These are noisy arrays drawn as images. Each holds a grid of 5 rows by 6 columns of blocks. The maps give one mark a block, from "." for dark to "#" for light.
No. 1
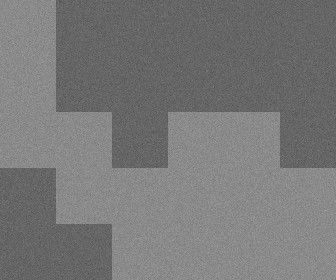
#.....
#.....
##.##.
.#####
..####
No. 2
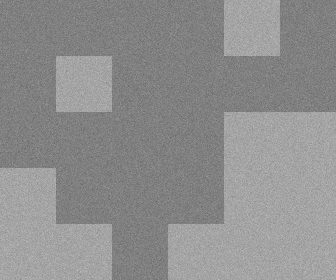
....#.
.#....
....##
#...##
##.###
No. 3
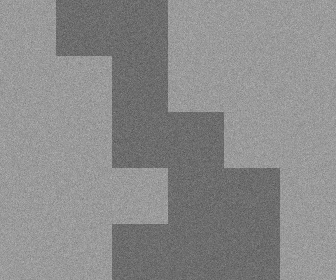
#..###
##.###
##..##
###..#
##...#
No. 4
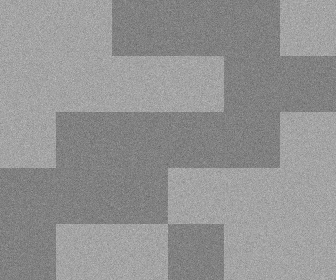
##...#
####..
#....#
...###
.##.##
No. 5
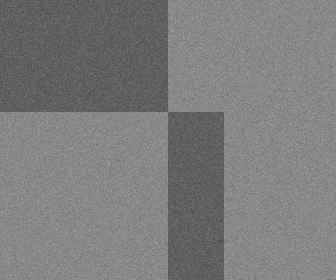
...###
...###
###.##
###.##
###.##
